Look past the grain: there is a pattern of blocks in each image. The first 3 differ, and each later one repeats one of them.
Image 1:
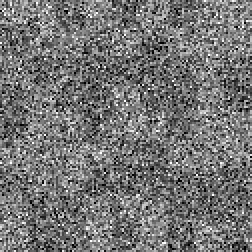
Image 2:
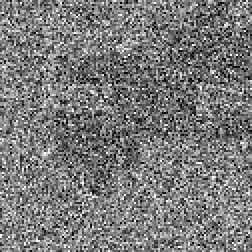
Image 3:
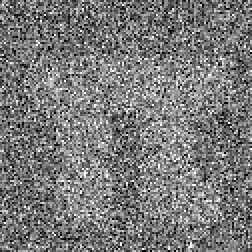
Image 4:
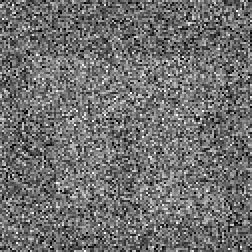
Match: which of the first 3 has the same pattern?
3
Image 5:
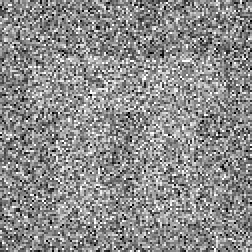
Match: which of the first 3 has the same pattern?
3
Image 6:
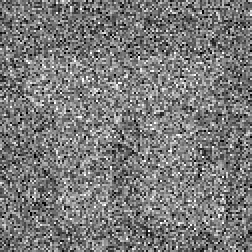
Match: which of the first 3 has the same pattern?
3
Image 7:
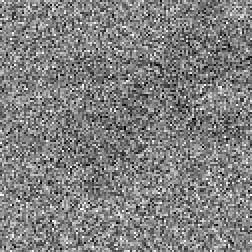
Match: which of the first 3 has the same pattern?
2
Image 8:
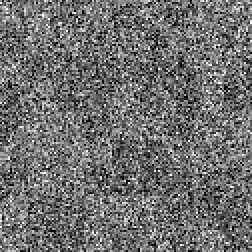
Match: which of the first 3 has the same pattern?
1
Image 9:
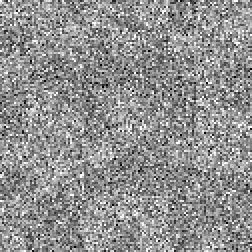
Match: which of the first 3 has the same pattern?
1
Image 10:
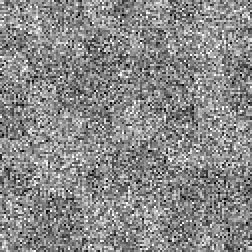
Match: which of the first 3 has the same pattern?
1
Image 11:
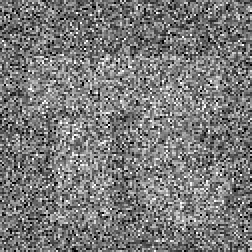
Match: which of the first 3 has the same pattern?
3
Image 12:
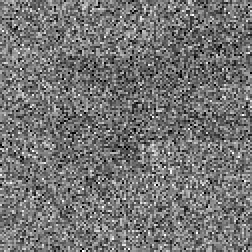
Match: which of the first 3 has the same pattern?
2
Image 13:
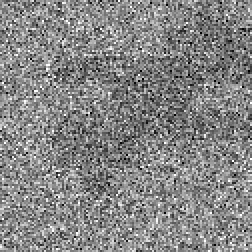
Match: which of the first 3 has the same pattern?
2
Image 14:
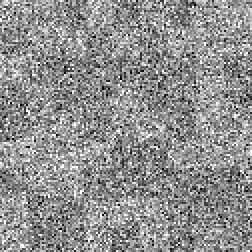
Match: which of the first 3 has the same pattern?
1
